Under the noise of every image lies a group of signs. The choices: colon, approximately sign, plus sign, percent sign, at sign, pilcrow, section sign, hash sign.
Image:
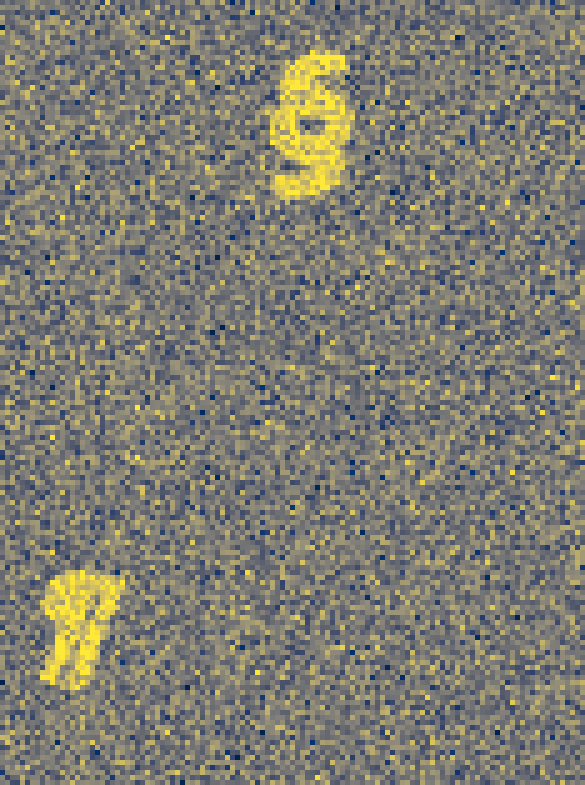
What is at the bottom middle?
nothing
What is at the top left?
nothing
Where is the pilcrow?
bottom left
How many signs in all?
2
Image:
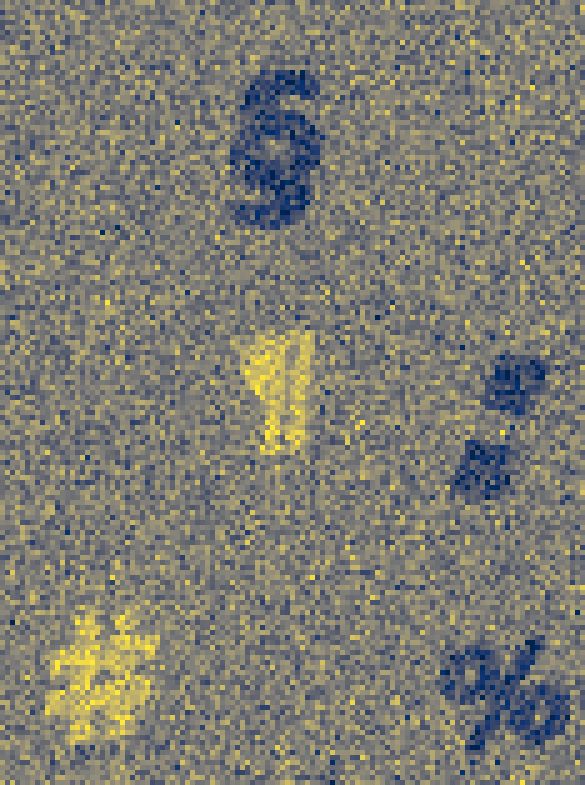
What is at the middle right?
colon
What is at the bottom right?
percent sign
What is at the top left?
nothing
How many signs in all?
5
